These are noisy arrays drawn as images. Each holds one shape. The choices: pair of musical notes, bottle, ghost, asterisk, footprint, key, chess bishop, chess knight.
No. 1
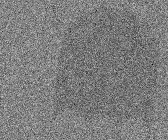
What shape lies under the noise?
ghost
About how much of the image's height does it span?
nearly all
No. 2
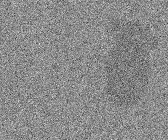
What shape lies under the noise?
footprint
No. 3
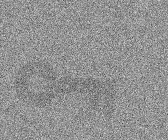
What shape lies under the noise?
key
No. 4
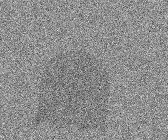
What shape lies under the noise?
ghost
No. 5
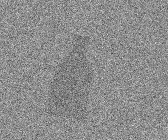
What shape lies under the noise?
bottle
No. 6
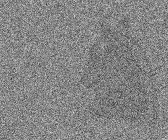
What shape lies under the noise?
chess knight
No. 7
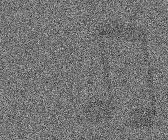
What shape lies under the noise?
pair of musical notes
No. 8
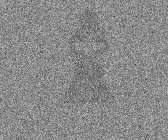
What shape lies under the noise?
chess bishop
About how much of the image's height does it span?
two thirds
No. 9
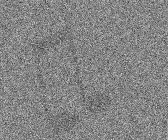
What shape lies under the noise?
pair of musical notes
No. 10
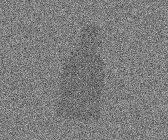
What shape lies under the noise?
bottle
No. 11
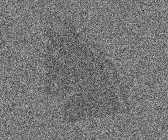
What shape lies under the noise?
chess knight
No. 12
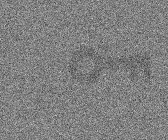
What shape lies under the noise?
key
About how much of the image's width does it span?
half
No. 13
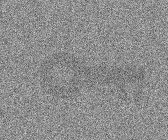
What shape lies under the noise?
key
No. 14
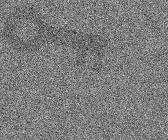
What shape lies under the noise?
key
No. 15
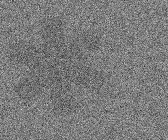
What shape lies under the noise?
asterisk
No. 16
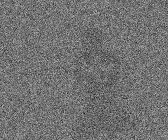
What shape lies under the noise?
chess bishop
